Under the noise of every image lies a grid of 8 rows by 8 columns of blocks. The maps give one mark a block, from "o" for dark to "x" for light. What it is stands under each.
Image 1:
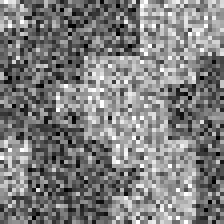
x o o o o x x x
o o o o o x x x
o o o x x x x o
o o x x x x o o
o o o x x x o o
x o o o x x x o
x o o o o x x o
o o o o x x x o
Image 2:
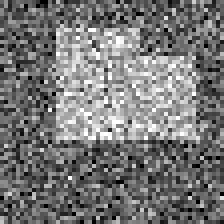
o o o o o o o o
o o x x x o o o
o o x x x x x o
o o x x x x x o
o o x x x x x o
o o o o o o o o
o o o o o o o o
o o o o o o o o
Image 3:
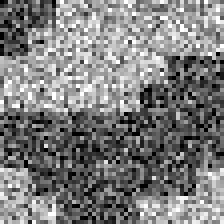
o o x x x x x x
o x x x x x x x
x x x x x x o o
x x x x x o o o
o o o o o o o o
o o o o o o o o
x o o o o o o x
x x o o o x x x
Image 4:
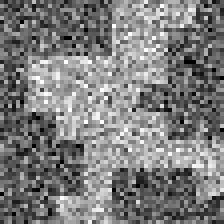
o o o o x x x o
o o o o x x o o
o x x x x x o o
o x x x x o o o
o o x x x x o o
o o o x x x x x
o o o x o o o x
o o x x o o o o
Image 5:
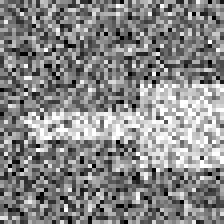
o o o o o o o o
o o o o o o o o
o o o o o o o o
o o o o o x x x
o x x x x x x x
o o o o o x x x
o o o o o o o o
o o o o o o o o
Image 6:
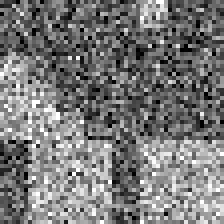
o o o o o x o o
o o o o o o o o
x o o o o o o o
x x o o o o o o
x x x o o o o o
o x x x o x x x
o x x x o x x x
o x x x o x x x
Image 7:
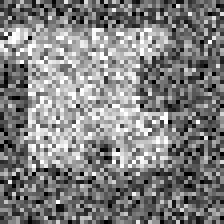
o o o o o o o o
x x x x x x o o
o x x x x o o o
o x x x x o o o
o x x x x x o o
o x x o x x o o
o o o o o o o o
o o o o o o o o
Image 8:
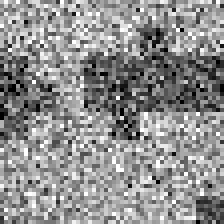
x x x x x x x x
x x x x x o x x
o x x o o o o o
o o x o o o o o
o x x x o x x x
x x x x x x x x
x x x x x x x x
x x x x x x x o
